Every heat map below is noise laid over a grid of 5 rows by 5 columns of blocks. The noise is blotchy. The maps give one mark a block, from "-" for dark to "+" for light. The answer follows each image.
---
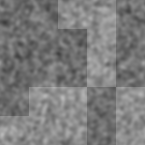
--++-
---+-
---+-
-++-+
+++-+
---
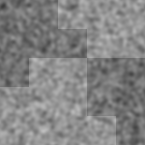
--+++
---++
-++--
+++--
++++-
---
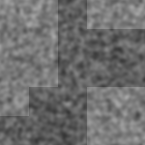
++-++
++---
++---
+--++
---++
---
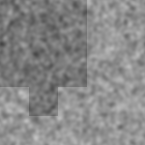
---++
---++
---++
+-+++
+++++
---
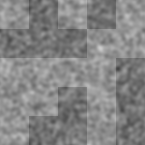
+-+-+
---++
++++-
++-+-
+--+-
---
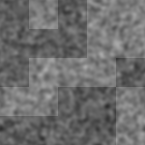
-+-++
---++
-+++-
++--+
----+
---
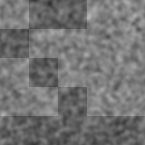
+--++
-++++
+-+++
++-++
-----
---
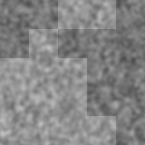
--++-
-+---
+++--
+++--
++++-
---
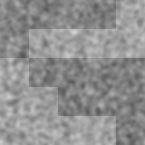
----+
-++++
+----
++---
++++-
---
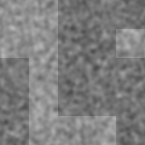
++---
++--+
-+---
-+---
-+++-
